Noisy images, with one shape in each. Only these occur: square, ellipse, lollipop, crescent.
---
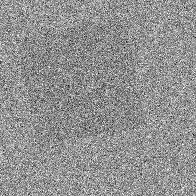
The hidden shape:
square
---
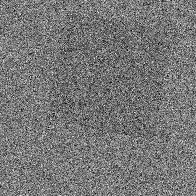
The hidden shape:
square
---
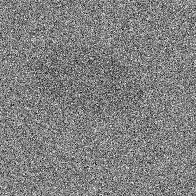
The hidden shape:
ellipse
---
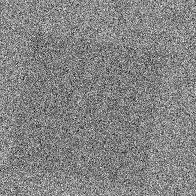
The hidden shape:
square
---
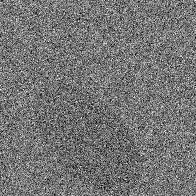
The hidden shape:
ellipse
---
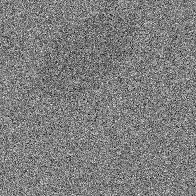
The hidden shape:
ellipse
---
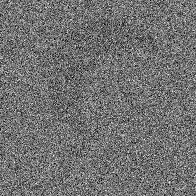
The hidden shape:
crescent
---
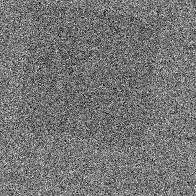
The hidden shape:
square
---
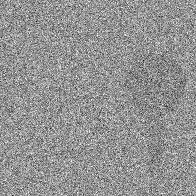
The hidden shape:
lollipop
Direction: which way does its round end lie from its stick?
up
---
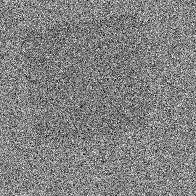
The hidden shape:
square
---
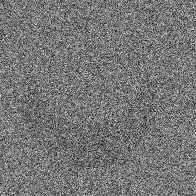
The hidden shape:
crescent
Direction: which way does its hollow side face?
up
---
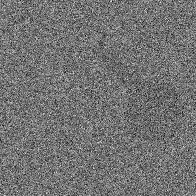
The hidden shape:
lollipop
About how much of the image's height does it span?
half
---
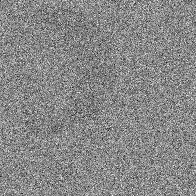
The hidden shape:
crescent
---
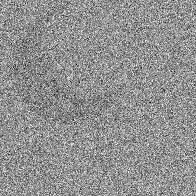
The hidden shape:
crescent
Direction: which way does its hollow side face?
up and right
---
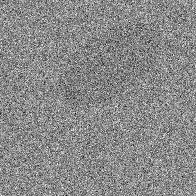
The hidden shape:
ellipse
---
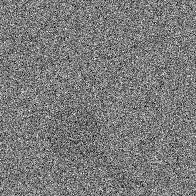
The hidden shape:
lollipop
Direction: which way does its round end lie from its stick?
up and left
